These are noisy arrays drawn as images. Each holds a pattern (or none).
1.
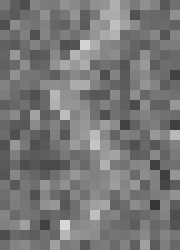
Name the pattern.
a wavy band
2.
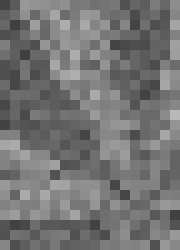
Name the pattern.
spokes from one point
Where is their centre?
bottom right
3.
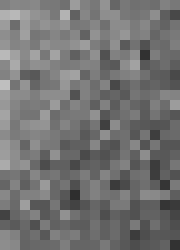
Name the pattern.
a smooth slope
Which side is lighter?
top left
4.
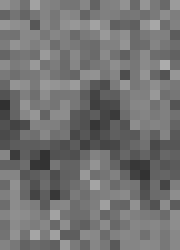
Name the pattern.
a wavy band
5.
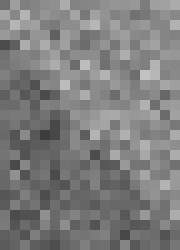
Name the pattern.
a sharp edge
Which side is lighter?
top right
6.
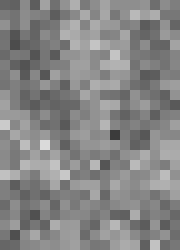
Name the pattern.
spokes from one point
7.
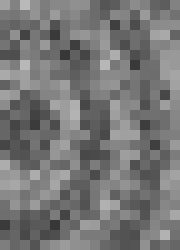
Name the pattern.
rings round one point
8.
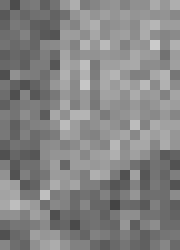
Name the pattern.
spokes from one point
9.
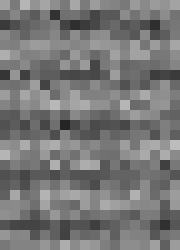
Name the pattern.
horizontal stripes
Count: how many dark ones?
5
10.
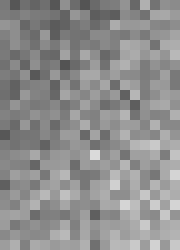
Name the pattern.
a smooth slope
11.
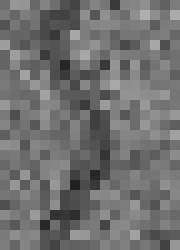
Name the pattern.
a wavy band
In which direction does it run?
top to bottom
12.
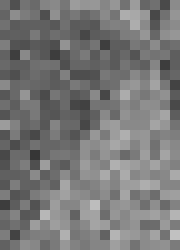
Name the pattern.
spokes from one point
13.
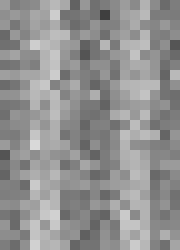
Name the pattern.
vertical stripes
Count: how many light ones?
2
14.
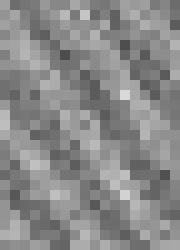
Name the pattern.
diagonal stripes
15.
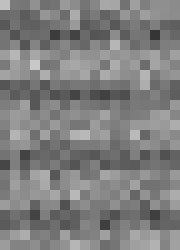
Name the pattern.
horizontal stripes
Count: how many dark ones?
4
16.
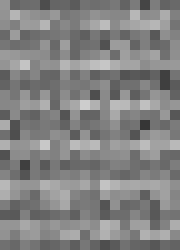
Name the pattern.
horizontal stripes
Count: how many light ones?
6
